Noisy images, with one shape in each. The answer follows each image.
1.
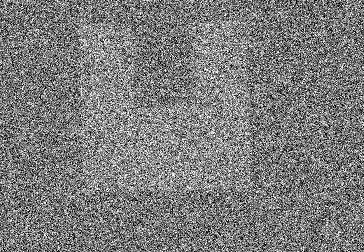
square with a notch
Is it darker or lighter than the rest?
lighter
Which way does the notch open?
up
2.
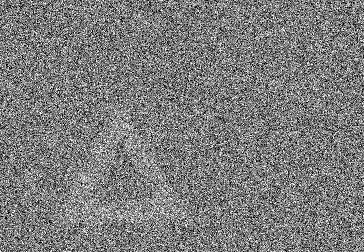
triangle frame
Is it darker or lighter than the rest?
lighter
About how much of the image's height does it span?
half
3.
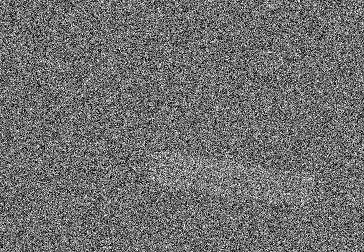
bar
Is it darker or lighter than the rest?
lighter
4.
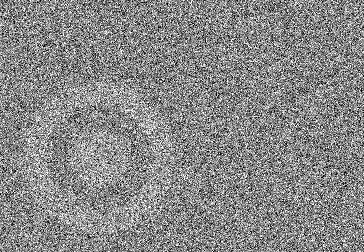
bullseye
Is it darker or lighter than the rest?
lighter
